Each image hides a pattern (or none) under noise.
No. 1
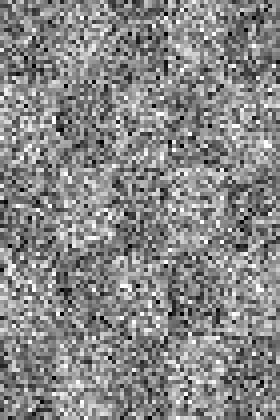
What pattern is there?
a checkerboard
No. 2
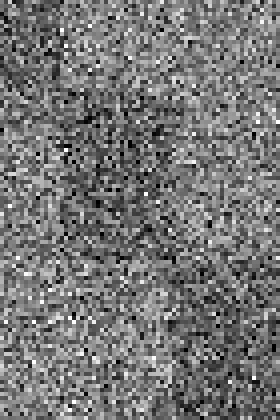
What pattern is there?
blocks along the diagonal
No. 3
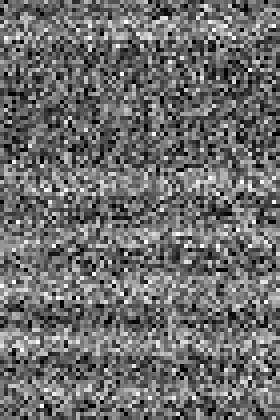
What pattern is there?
bands of rows
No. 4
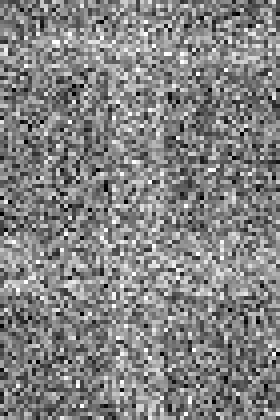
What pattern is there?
bands of rows crossing bands of columns
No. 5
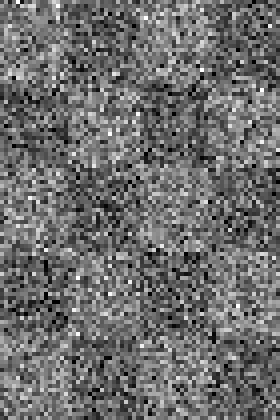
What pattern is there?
a checkerboard
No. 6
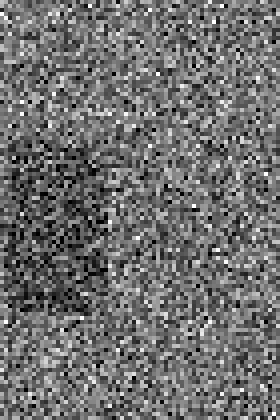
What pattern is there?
one block
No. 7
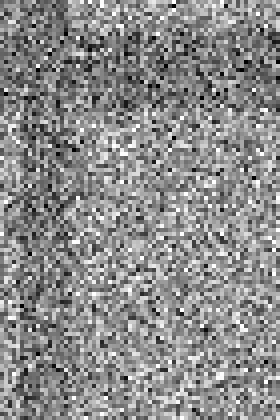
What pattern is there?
bands of rows crossing bands of columns
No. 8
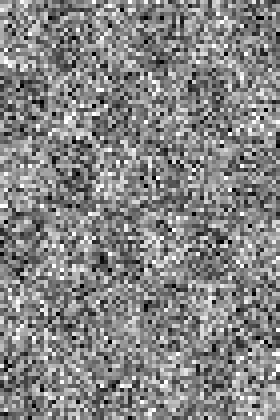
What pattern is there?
a checkerboard
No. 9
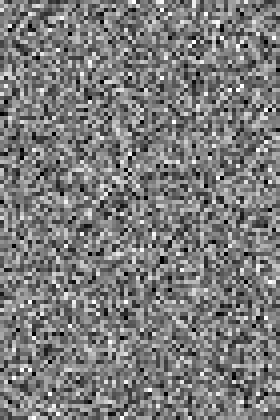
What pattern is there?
only noise
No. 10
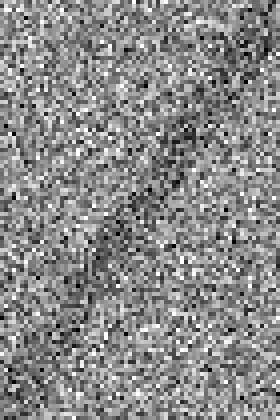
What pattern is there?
a diagonal band
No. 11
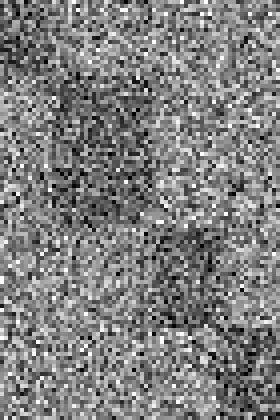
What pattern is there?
blocks along the diagonal
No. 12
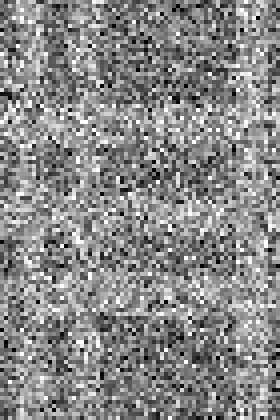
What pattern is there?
bands of rows crossing bands of columns
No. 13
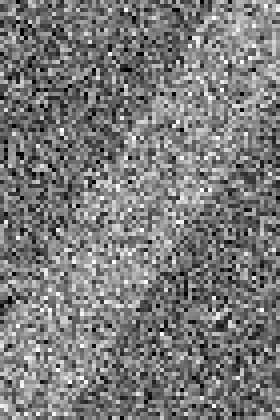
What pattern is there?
a diagonal band
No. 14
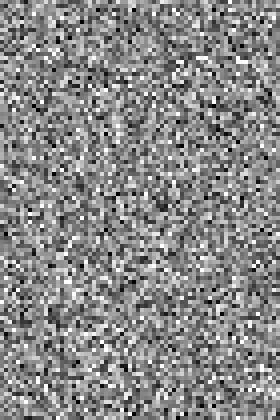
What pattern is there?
only noise
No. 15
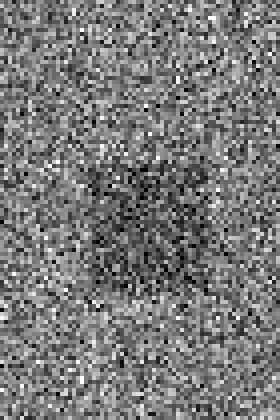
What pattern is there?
one block
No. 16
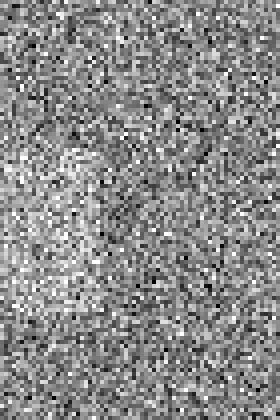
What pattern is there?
one block
